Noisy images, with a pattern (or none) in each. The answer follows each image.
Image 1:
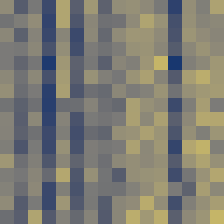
bands of columns
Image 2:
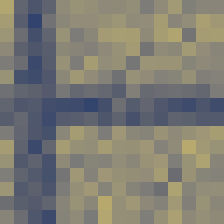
bands of rows crossing bands of columns
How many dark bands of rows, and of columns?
1 and 1
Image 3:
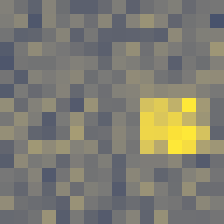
one block
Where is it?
middle right
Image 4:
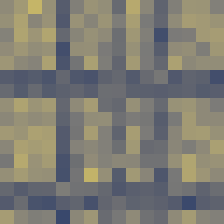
bands of rows crossing bands of columns
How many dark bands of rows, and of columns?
2 and 3
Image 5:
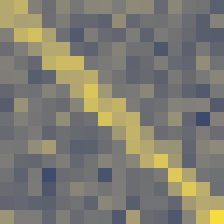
a diagonal band
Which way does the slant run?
top left to bottom right
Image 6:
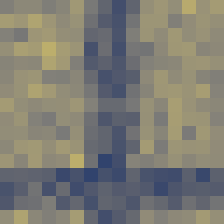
bands of rows crossing bands of columns
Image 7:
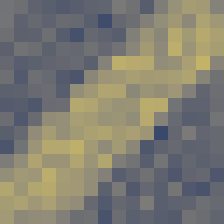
a diagonal band
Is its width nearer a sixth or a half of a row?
a half
